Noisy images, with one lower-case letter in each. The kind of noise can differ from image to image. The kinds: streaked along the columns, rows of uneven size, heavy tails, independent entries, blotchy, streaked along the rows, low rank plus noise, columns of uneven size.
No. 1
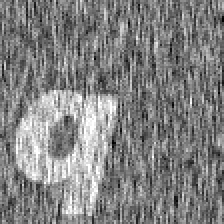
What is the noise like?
streaked along the columns
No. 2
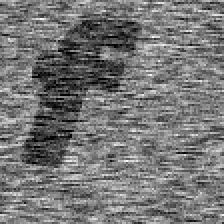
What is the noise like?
streaked along the rows
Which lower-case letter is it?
f
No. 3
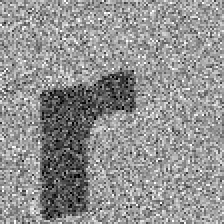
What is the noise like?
independent entries
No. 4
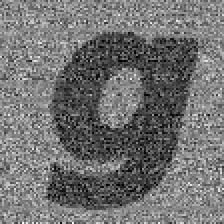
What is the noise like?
rows of uneven size
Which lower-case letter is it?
g
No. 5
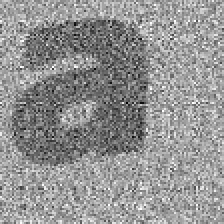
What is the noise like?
low rank plus noise
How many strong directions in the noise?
two
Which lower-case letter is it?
a
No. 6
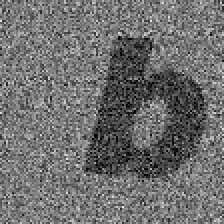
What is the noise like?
low rank plus noise
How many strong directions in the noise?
five to eight
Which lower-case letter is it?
b
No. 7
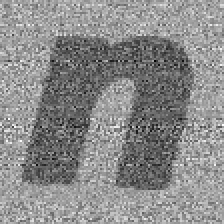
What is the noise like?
rows of uneven size
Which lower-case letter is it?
n
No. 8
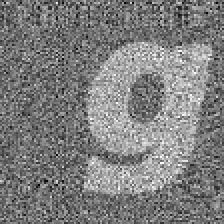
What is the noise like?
low rank plus noise
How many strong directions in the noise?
two
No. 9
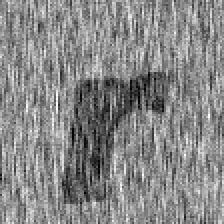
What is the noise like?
streaked along the columns
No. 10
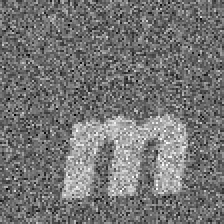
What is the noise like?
independent entries
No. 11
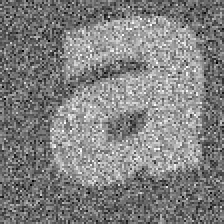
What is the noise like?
independent entries
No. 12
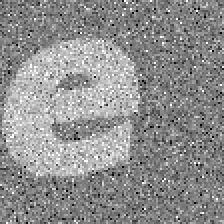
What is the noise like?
heavy tails
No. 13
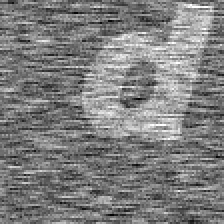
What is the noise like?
streaked along the rows
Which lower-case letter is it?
d
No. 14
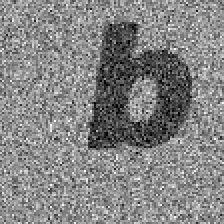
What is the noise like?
low rank plus noise
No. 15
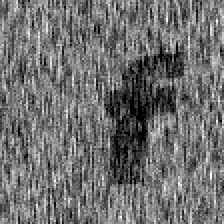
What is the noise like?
streaked along the columns
